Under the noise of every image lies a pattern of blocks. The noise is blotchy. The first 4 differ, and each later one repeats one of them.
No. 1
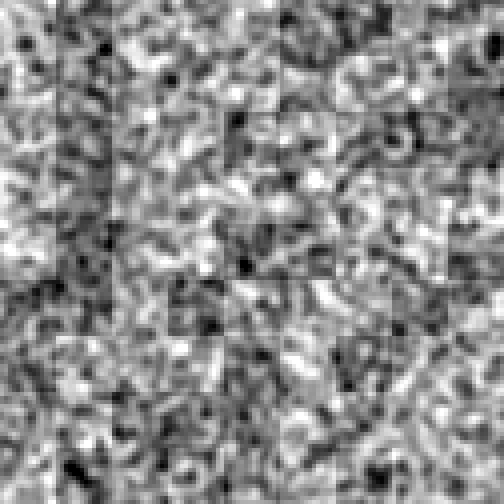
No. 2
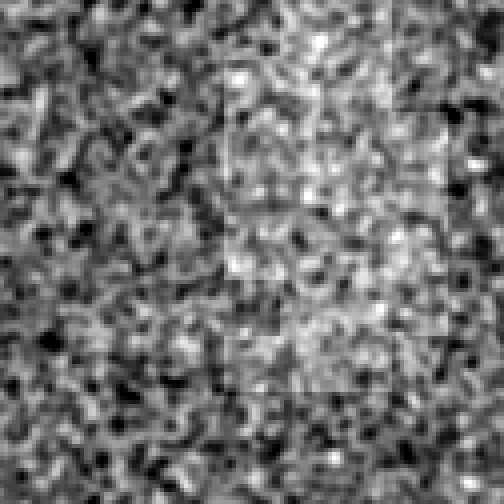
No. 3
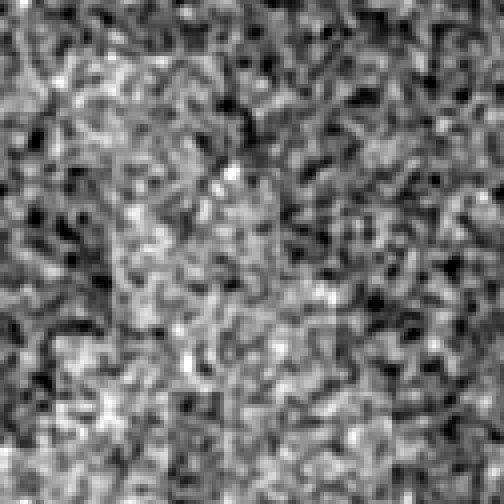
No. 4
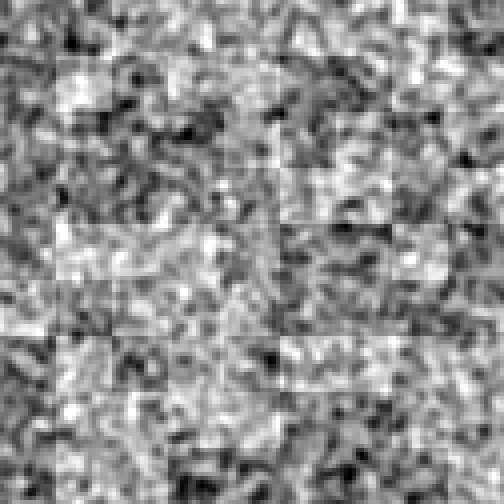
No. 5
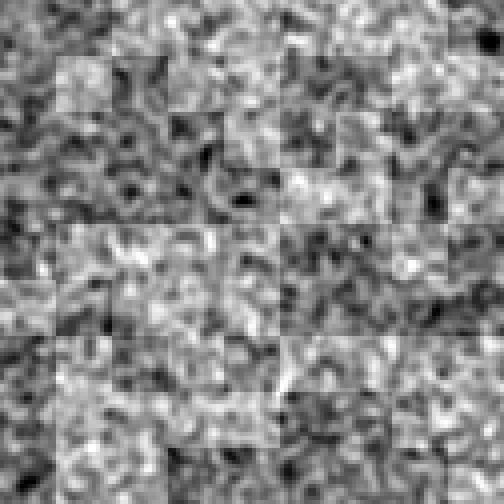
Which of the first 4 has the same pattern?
4
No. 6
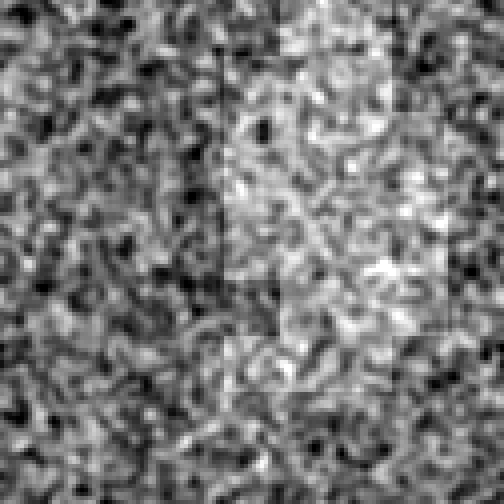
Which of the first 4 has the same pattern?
2
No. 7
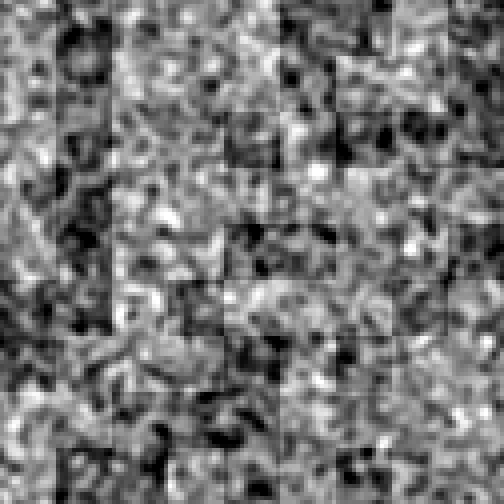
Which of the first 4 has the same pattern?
1
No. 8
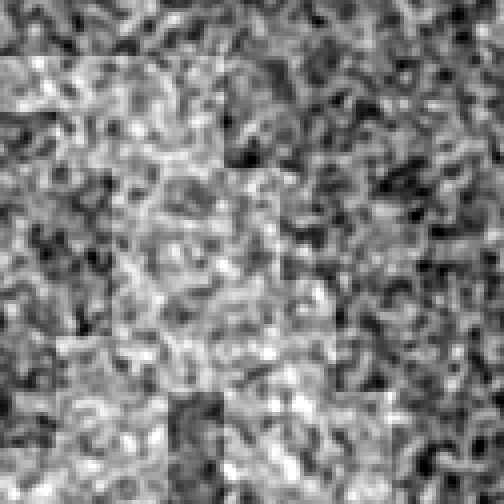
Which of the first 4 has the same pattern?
3
